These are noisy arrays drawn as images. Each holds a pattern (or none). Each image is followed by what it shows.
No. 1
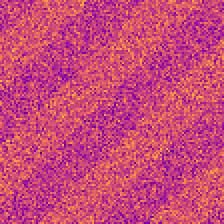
diagonal stripes
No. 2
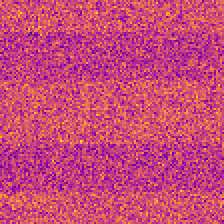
horizontal stripes
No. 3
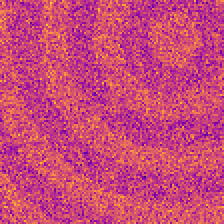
rings round one point
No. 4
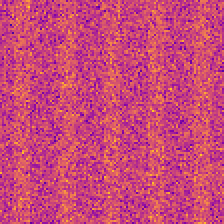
vertical stripes
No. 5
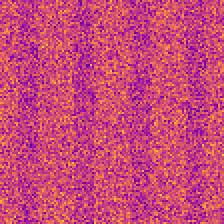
vertical stripes
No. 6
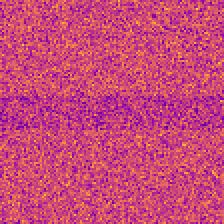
one horizontal stripe
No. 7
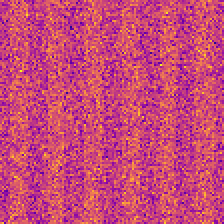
vertical stripes
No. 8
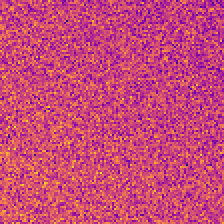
a smooth slope
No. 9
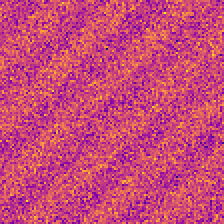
diagonal stripes
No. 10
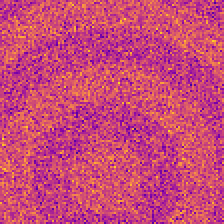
rings round one point
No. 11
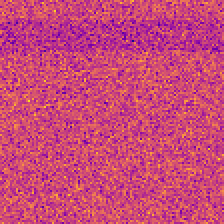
one horizontal stripe
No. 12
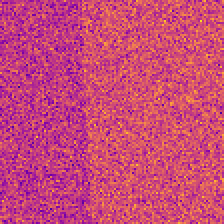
a sharp edge
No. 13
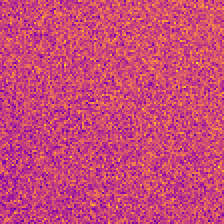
a smooth slope
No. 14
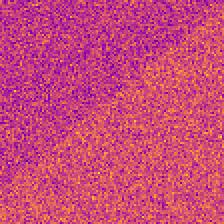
a sharp edge
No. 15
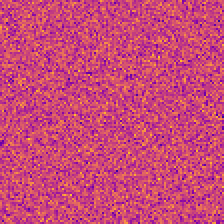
only noise
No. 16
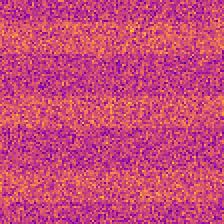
horizontal stripes
